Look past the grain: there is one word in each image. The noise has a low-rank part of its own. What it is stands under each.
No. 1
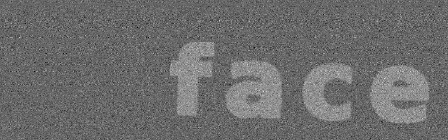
face
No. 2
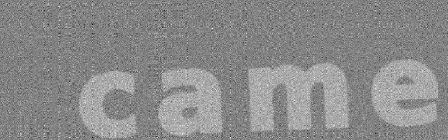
came
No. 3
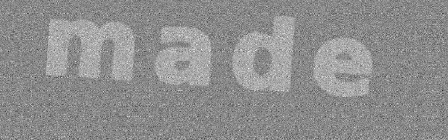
made
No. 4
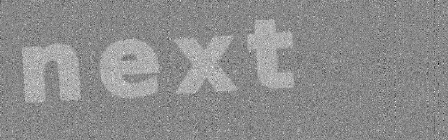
next
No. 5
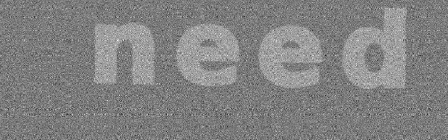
need
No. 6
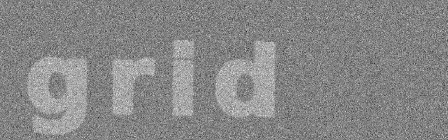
grid
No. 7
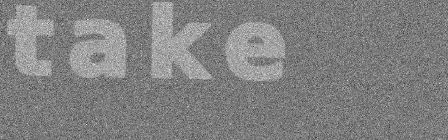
take
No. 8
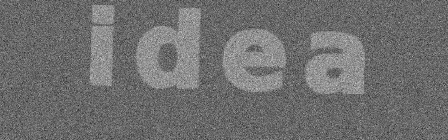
idea
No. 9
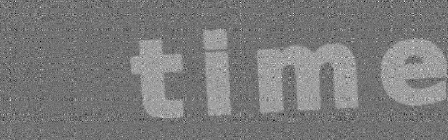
time
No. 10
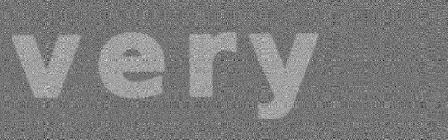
very
